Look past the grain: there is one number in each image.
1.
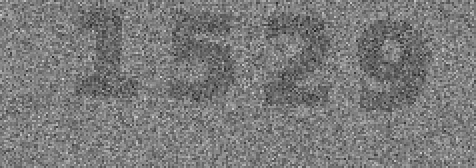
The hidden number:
1529
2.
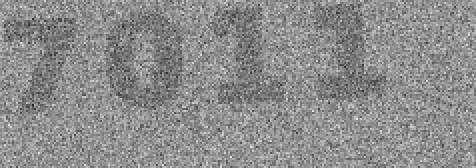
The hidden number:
7011
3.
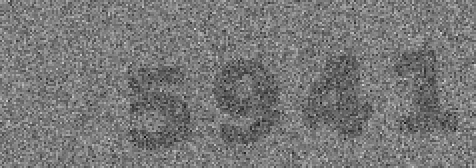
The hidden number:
5941
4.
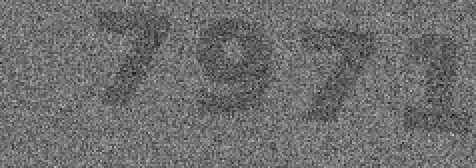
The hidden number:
7971
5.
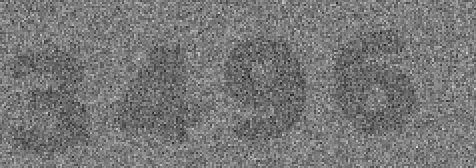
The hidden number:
3496
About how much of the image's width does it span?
nearly all
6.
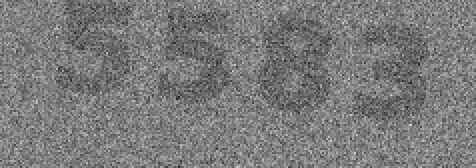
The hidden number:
5583
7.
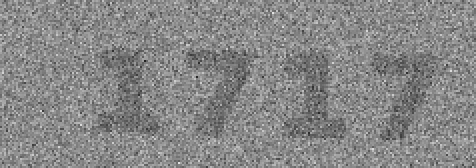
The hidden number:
1717
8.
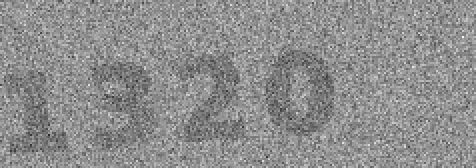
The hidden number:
1320
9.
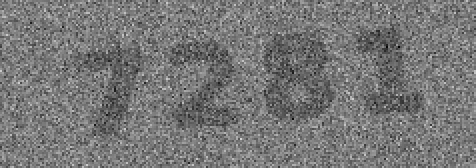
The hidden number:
7281
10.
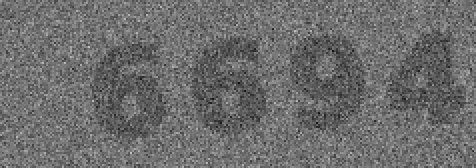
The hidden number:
6694
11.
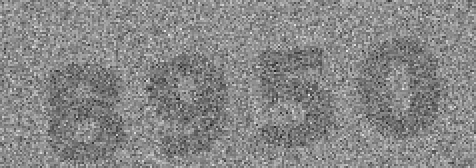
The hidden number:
8950
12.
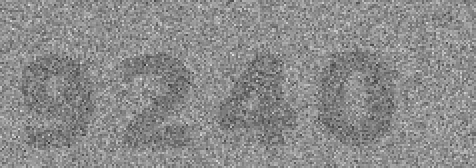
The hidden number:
9240
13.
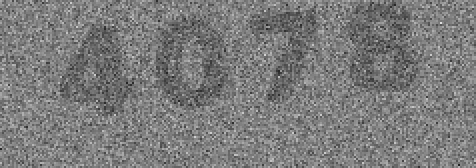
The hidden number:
4078
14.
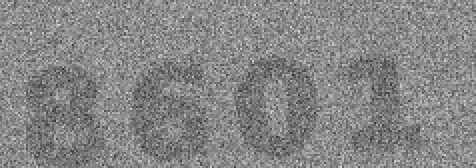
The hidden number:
8601
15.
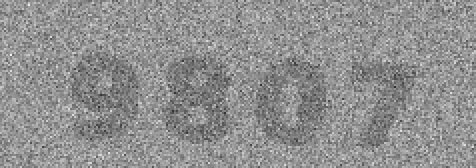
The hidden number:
9807
